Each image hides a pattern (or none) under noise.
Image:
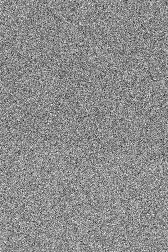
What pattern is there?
a sharp edge
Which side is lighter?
bottom
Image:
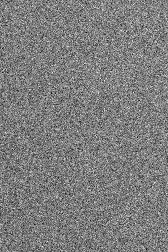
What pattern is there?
a smooth slope
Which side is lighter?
top right
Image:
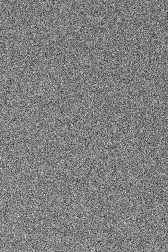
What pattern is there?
a smooth slope
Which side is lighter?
bottom left
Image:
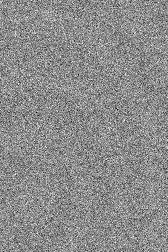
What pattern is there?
rings round one point
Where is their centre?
bottom left
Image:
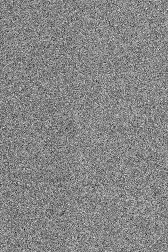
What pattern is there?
a sharp edge
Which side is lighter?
right
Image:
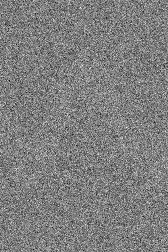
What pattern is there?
a wavy band
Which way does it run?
left to right
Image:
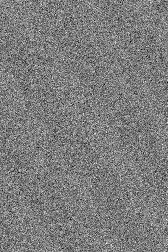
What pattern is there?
diagonal stripes
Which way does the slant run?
top left to bottom right
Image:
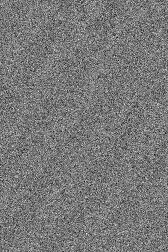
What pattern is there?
diagonal stripes
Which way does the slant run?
bottom left to top right
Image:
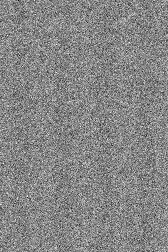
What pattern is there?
vertical stripes
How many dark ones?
4
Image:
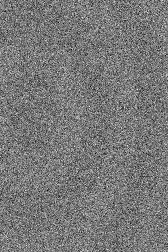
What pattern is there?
rings round one point
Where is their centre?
middle left
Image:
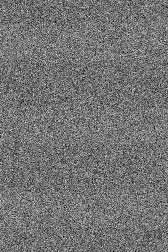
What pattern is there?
horizontal stripes
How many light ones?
3
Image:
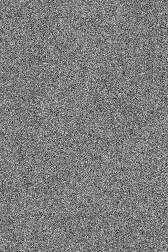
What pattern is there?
spokes from one point
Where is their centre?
bottom left
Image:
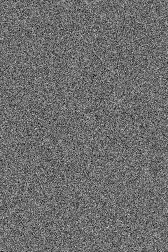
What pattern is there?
only noise
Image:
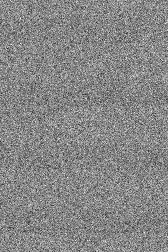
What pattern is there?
horizontal stripes
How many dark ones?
4
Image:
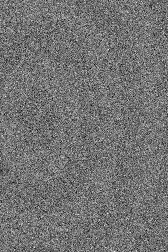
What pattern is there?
rings round one point
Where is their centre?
middle left
